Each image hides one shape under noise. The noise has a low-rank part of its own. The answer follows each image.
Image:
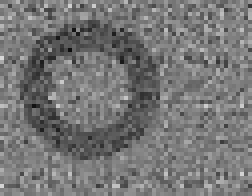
ring
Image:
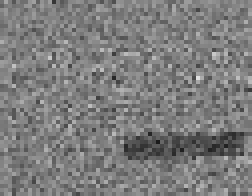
bar
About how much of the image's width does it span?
half
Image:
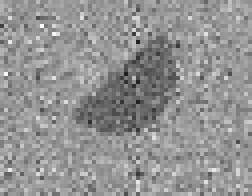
half disc
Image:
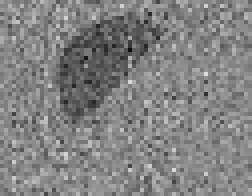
half disc
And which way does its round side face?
up and left
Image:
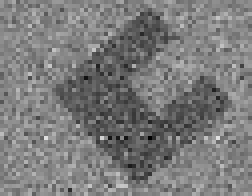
square with a notch
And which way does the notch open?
up and right
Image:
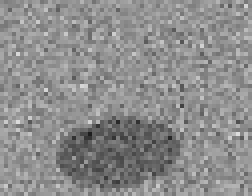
ellipse
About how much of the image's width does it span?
half
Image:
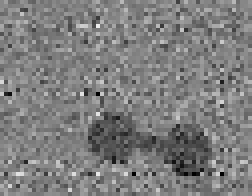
dumbbell
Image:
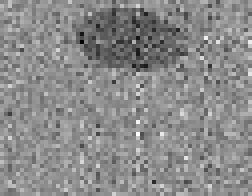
ellipse
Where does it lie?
top middle
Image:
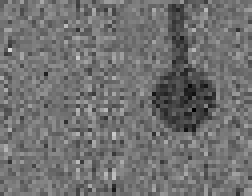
lollipop
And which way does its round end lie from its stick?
down
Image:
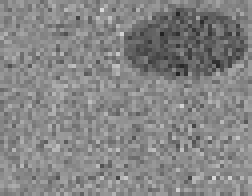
ellipse
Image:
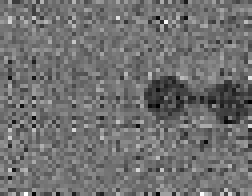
dumbbell
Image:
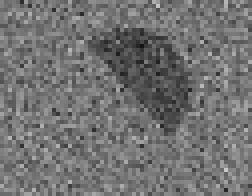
half disc
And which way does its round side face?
up and right
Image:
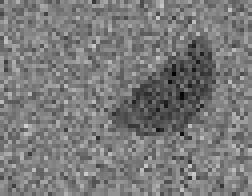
half disc
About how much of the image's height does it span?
half
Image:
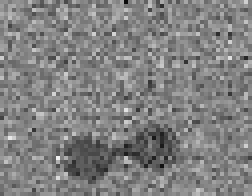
dumbbell
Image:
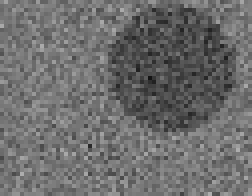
disc
